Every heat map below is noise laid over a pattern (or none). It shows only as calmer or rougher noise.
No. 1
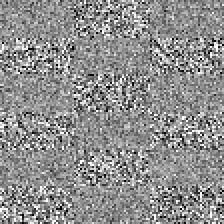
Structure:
a checkerboard
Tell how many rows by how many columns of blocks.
6 by 3
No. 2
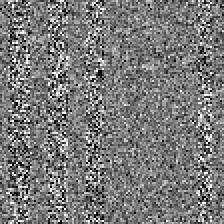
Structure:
bands of columns
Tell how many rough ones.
4
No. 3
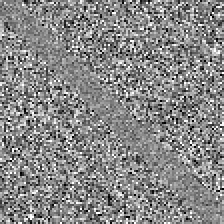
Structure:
a diagonal band
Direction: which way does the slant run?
top left to bottom right
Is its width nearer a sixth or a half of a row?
a sixth
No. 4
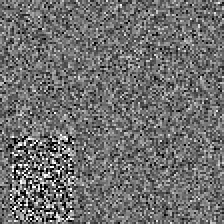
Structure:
one block
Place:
bottom left
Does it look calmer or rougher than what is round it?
rougher
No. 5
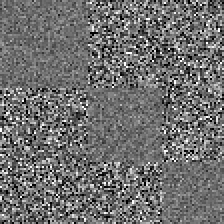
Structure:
blocks along the diagonal
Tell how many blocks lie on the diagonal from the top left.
3
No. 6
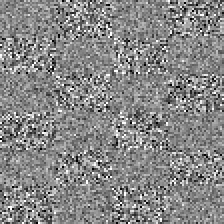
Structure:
a checkerboard
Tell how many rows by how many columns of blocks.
6 by 4
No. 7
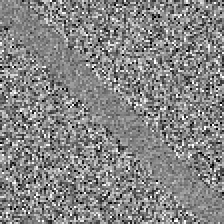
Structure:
a diagonal band
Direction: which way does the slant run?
top left to bottom right
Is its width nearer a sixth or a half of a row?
a sixth
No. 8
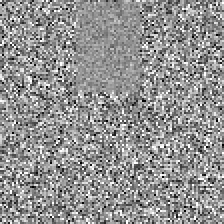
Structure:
one block
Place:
top middle
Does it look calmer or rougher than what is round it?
calmer
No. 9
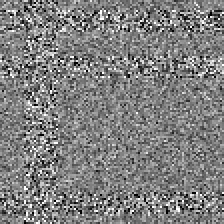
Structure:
bands of rows crossing bands of columns
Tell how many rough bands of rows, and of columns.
3 and 1
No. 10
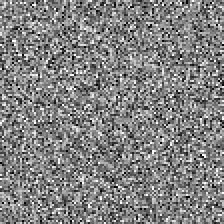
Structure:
only noise
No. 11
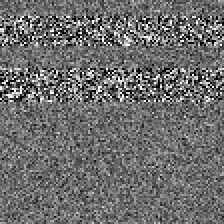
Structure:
bands of rows
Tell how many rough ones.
2
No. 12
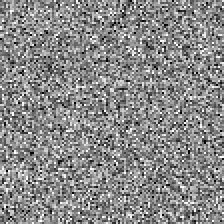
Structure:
only noise
